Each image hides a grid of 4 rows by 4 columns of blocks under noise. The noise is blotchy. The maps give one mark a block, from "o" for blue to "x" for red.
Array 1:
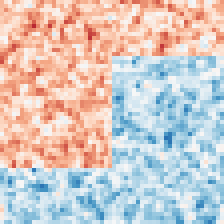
x x x x
x x o o
x x o o
o o o o
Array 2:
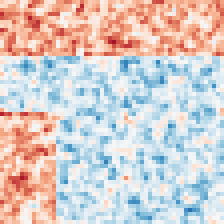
x x x x
o o o o
x o o o
x o o o
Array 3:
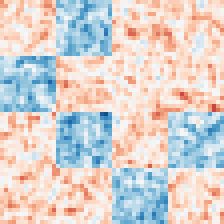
x o x x
o x x x
x o x o
x x o x
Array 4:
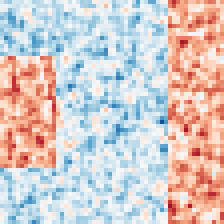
o o o x
x o o x
x o o x
o o o x
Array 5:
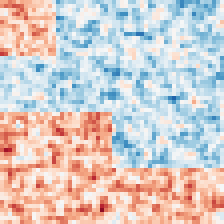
x o o o
o o o o
x x o o
x x x x
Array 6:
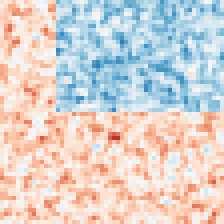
x o o o
x o o o
x x x x
x x x x
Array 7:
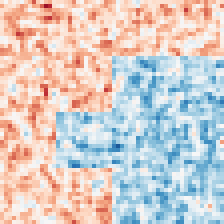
x x x x
x x o o
x o o o
x x o o
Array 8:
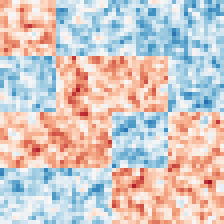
x o o o
o x x o
x x o x
o o x x
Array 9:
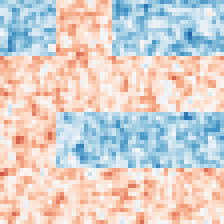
o x o o
x x x x
x o o o
x x x x
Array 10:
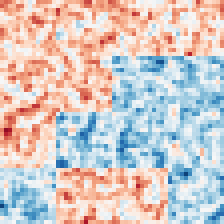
x x x x
x x o o
x o o o
o x x o
